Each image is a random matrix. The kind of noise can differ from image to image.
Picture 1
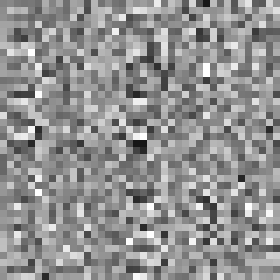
low rank plus noise
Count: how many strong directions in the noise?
three or four
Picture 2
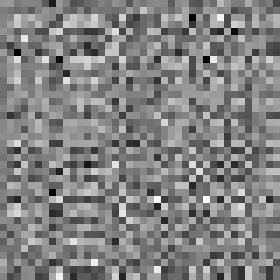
low rank plus noise
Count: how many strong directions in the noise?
one
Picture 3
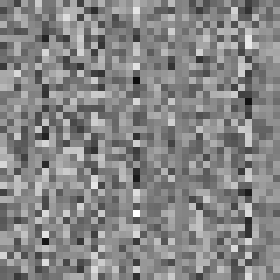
columns of uneven size
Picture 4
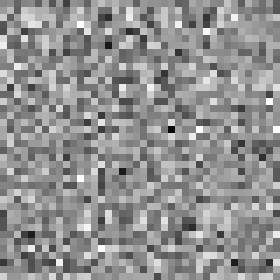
low rank plus noise
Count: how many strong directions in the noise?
five to eight
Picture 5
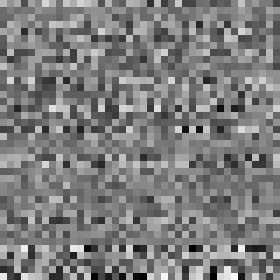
rows of uneven size
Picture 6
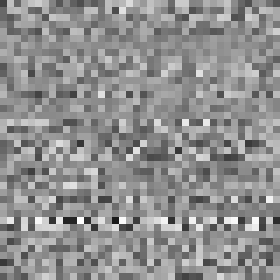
rows of uneven size
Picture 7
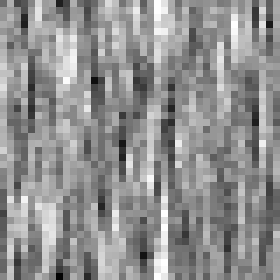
streaked along the columns
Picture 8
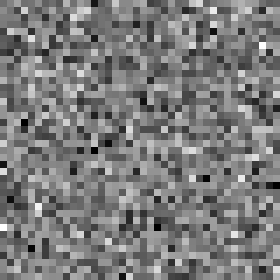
independent entries
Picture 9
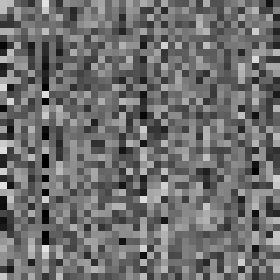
columns of uneven size
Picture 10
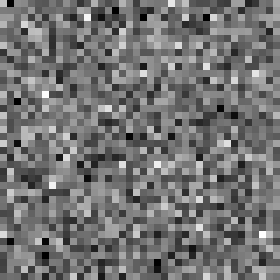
independent entries
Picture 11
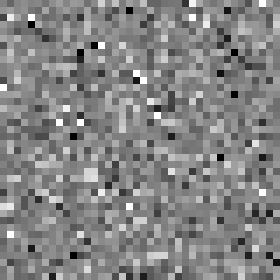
heavy tails
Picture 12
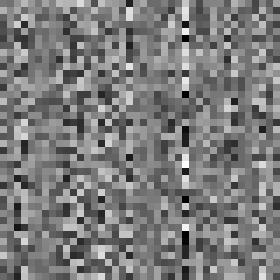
columns of uneven size
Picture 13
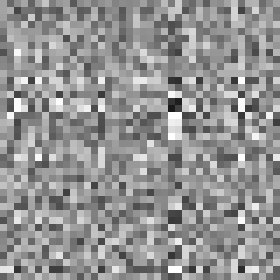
low rank plus noise
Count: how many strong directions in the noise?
one
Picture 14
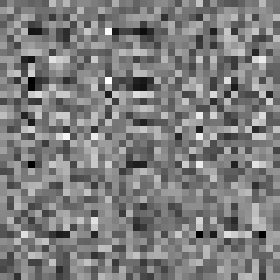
low rank plus noise
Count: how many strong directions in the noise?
two
